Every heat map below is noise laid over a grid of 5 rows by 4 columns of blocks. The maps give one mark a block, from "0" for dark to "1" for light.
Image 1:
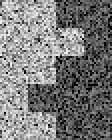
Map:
1 1 0 0
1 1 1 0
1 1 0 0
1 0 0 0
1 1 0 0
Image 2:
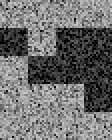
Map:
1 1 1 1
0 1 0 0
1 0 0 0
1 1 1 0
1 1 1 1
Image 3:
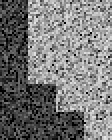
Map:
0 1 1 1
0 1 1 1
0 1 1 1
0 0 1 1
0 0 0 1
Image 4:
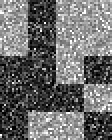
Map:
1 0 1 1
1 0 1 1
0 0 1 0
0 0 0 1
0 1 1 0
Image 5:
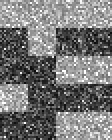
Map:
1 1 1 1
0 1 0 0
0 0 1 1
1 0 0 0
0 0 1 1
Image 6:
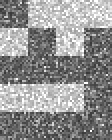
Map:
0 1 1 1
1 0 1 0
0 0 0 0
1 1 1 0
0 0 0 0
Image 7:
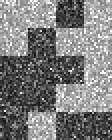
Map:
1 1 0 1
1 0 1 1
0 0 0 1
0 0 1 1
0 1 0 0
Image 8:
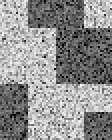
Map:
1 0 0 1
1 1 0 0
1 1 0 0
0 1 1 1
0 1 1 0
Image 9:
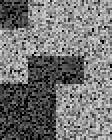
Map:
0 1 1 1
1 1 1 1
1 0 0 1
0 0 1 1
0 0 1 1
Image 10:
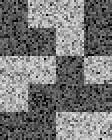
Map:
0 1 1 0
0 0 1 0
1 1 0 1
1 0 0 0
0 0 1 1
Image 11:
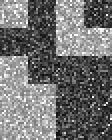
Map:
1 0 1 0
0 0 1 1
1 0 0 0
1 1 0 0
1 1 0 0
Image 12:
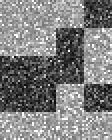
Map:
1 1 1 0
1 1 0 1
0 0 0 1
0 0 1 0
1 1 1 1
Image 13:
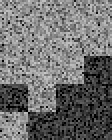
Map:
1 1 1 1
1 1 1 1
1 1 1 0
0 1 0 0
1 0 0 0
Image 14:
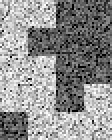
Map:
1 1 0 0
1 0 0 0
1 1 0 0
1 1 0 1
0 1 1 1
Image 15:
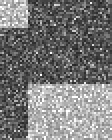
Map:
1 0 0 0
0 0 0 0
0 0 0 0
0 1 1 1
0 1 1 1
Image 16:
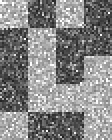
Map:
1 0 1 0
0 1 0 0
0 1 0 1
0 1 1 1
1 0 0 1
